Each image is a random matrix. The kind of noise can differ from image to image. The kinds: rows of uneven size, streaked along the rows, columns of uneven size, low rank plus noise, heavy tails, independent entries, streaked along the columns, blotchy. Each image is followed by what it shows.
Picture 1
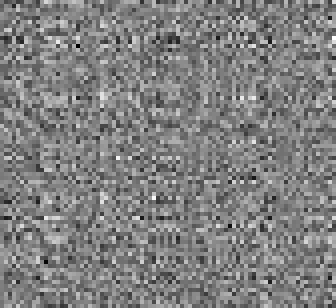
low rank plus noise
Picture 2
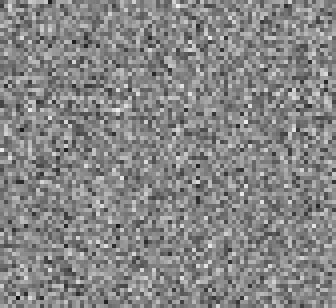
independent entries
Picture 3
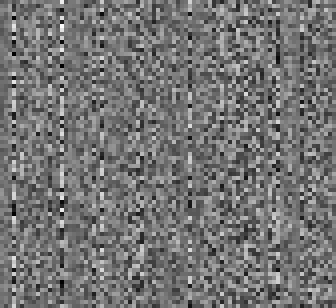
columns of uneven size
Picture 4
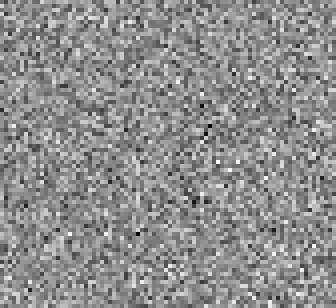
independent entries
